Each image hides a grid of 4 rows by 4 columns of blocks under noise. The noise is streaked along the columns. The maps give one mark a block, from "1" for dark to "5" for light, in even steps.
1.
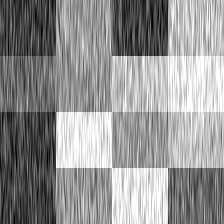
1314
2345
1534
1352
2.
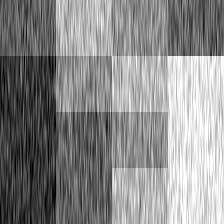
2432
1345
1235
1245
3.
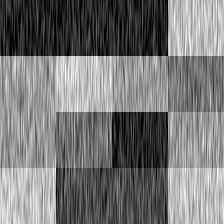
1115
4543
4314
5225
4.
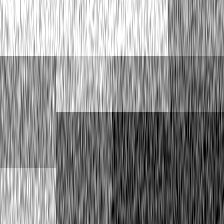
5553
3432
3211
4211
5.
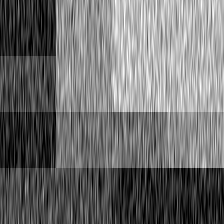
1455
2455
1334
2211
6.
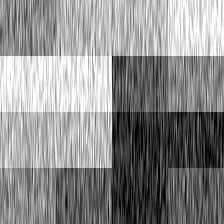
3445
5523
4411
3212
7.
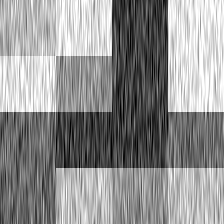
4515
5315
2112
2434
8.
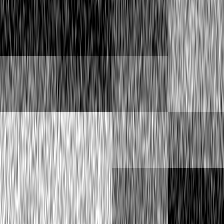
1124
3234
5543
5531
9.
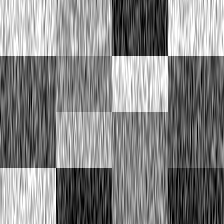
5415
2352
2432
5131
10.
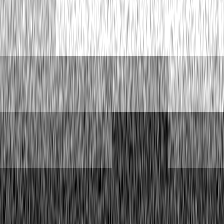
4555
3334
2212
1111
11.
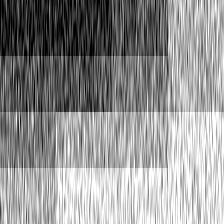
1124
2234
3445
4555
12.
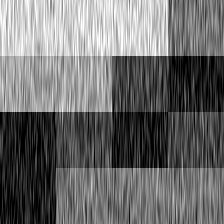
5553
4421
1212
1333
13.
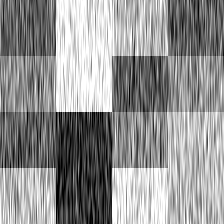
2542
3523
2134
4154
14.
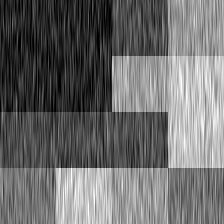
1124
1145
2225
3543
